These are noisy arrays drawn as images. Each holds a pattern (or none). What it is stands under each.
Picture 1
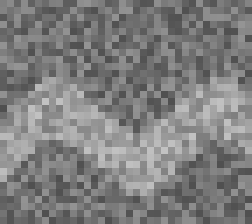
a wavy band
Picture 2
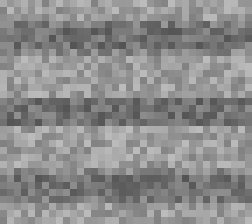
horizontal stripes
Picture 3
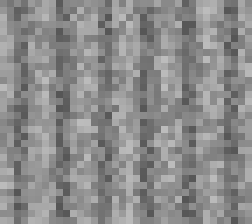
vertical stripes
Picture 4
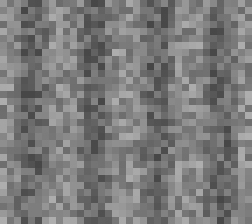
vertical stripes
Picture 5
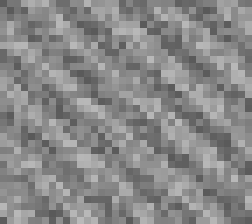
diagonal stripes
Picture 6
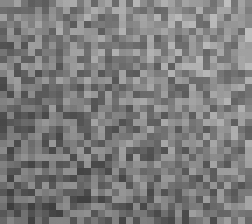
a smooth slope
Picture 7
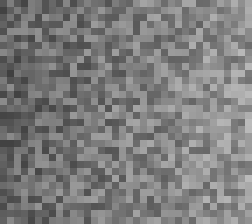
a smooth slope
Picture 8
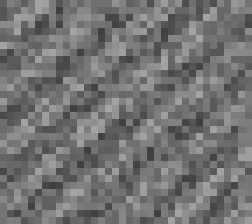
diagonal stripes
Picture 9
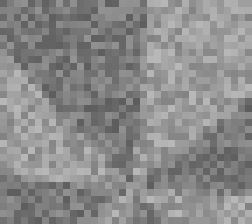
spokes from one point
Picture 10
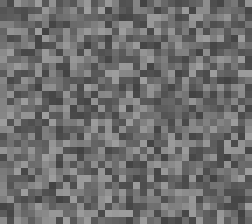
only noise
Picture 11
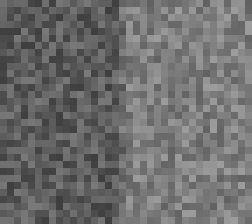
a sharp edge
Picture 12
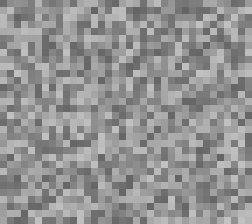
only noise
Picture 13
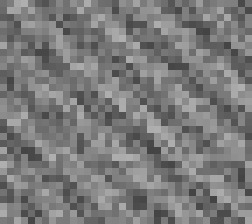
diagonal stripes
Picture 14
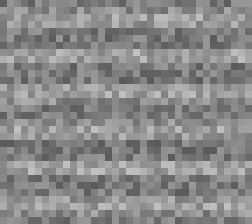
horizontal stripes
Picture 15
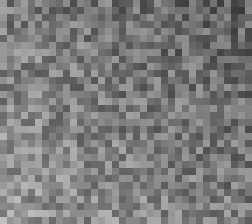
a smooth slope
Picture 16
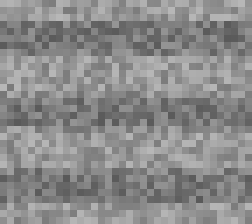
horizontal stripes
